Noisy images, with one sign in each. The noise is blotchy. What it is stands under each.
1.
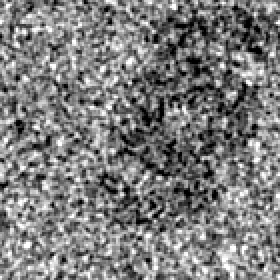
section sign
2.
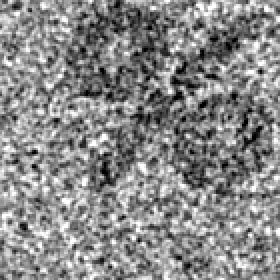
percent sign
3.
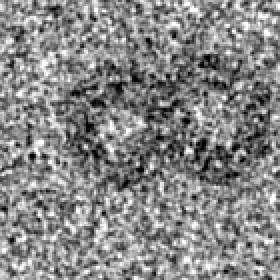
infinity sign
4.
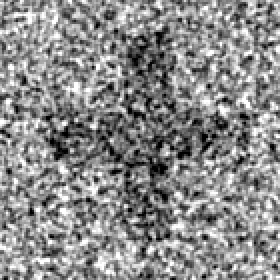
plus sign
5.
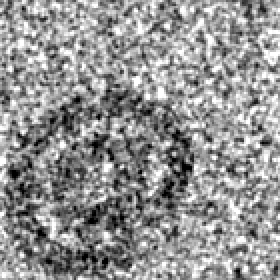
at sign
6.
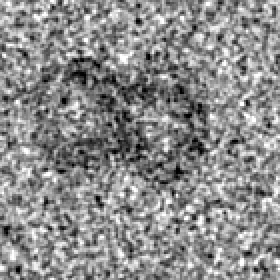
infinity sign
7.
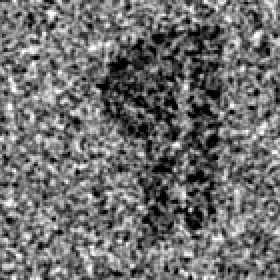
pilcrow
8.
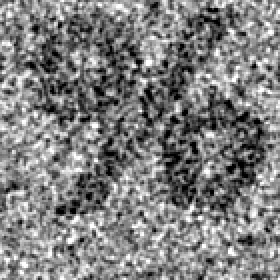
percent sign
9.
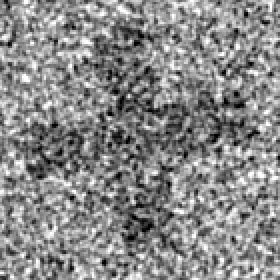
plus sign
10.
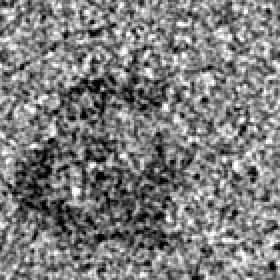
ampersand
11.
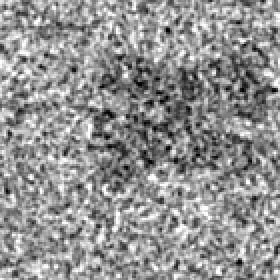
not-equal sign
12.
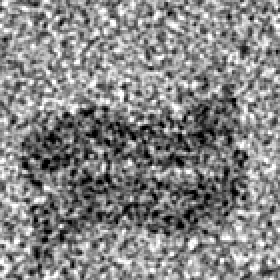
approximately sign
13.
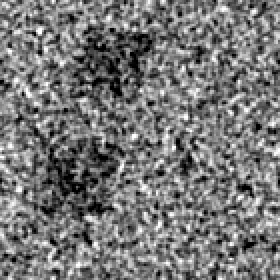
colon
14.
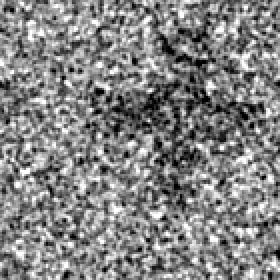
plus sign
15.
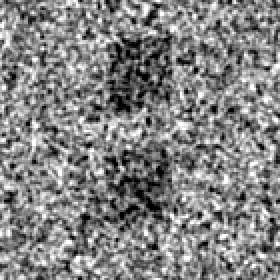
colon
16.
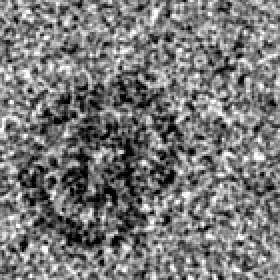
at sign
